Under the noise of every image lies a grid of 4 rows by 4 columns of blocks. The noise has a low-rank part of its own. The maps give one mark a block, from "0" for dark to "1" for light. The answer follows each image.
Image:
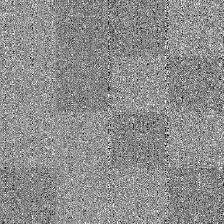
1 0 0 1
1 0 1 0
1 1 0 1
0 1 1 0
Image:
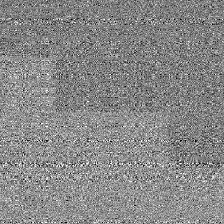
0 0 0 0
1 0 0 0
1 1 1 0
1 1 1 1
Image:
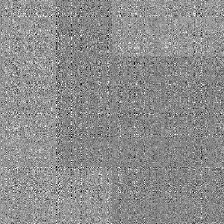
1 0 1 1
1 0 0 0
1 0 0 0
1 1 0 0
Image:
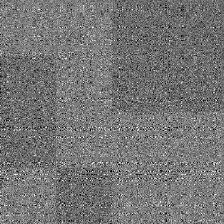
1 1 0 0
0 1 0 0
0 1 1 1
1 0 1 1
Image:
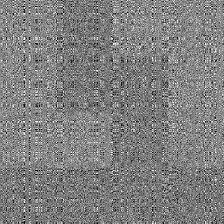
1 0 1 1
1 0 0 1
1 1 0 1
0 0 0 0
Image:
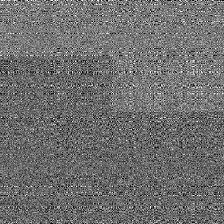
1 1 1 1
0 0 1 1
0 0 0 0
0 0 0 0
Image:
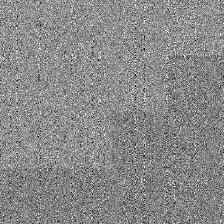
1 1 1 1
1 1 1 0
1 1 0 0
0 0 0 0
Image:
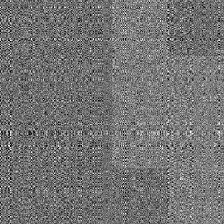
0 0 1 0
0 0 1 1
0 0 1 1
0 0 0 1
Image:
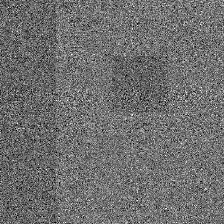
0 1 1 1
0 1 0 1
0 1 1 1
0 1 1 1
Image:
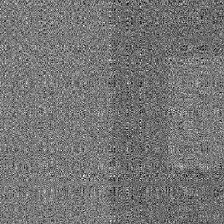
1 1 0 0
1 1 0 1
1 1 0 1
1 1 0 0
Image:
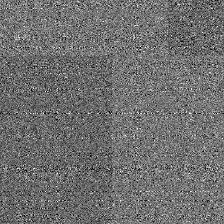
1 1 1 0
0 0 1 1
0 0 1 1
0 0 1 1
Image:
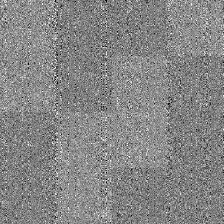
1 0 0 1
1 0 1 0
0 1 1 0
0 1 0 0
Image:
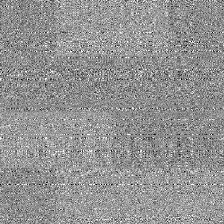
0 1 1 0
0 0 0 0
1 1 0 0
0 1 1 1
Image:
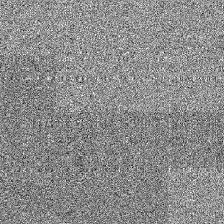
1 1 1 1
0 1 1 1
0 0 0 0
0 0 0 1
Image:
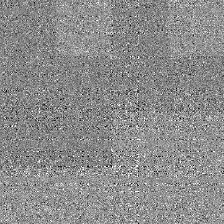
0 1 0 1
0 0 0 0
0 0 1 1
1 1 1 1
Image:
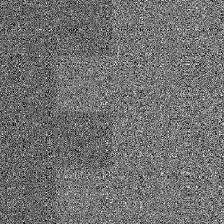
0 0 1 1
0 1 1 1
0 0 1 1
0 1 1 1
